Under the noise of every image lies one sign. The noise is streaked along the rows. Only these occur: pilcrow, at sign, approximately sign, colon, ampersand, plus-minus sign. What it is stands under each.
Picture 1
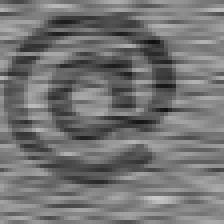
at sign
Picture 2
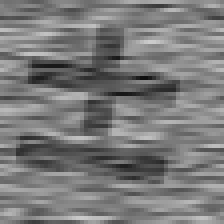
plus-minus sign
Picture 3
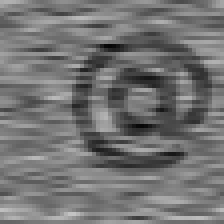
at sign
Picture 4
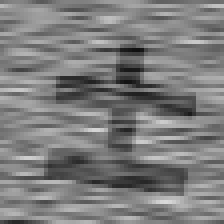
plus-minus sign
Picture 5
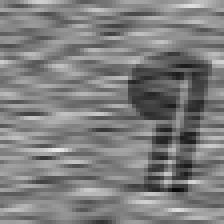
pilcrow
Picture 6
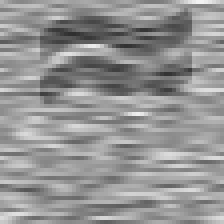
approximately sign
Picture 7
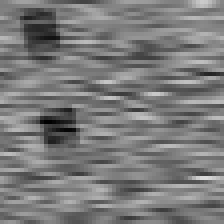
colon
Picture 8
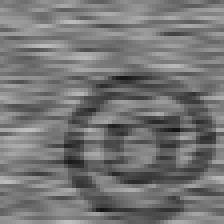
at sign
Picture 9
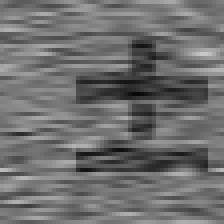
plus-minus sign
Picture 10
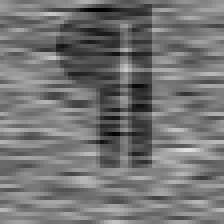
pilcrow
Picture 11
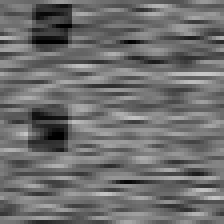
colon
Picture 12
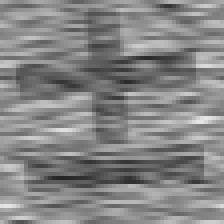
plus-minus sign
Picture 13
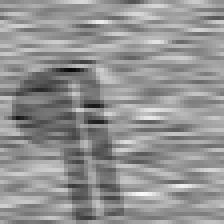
pilcrow
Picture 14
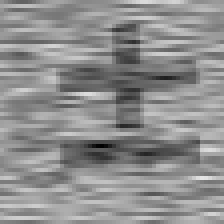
plus-minus sign
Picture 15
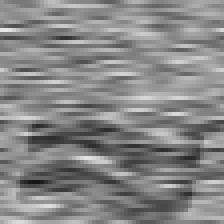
approximately sign
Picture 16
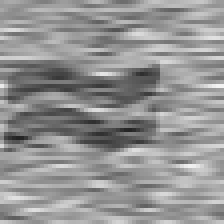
approximately sign
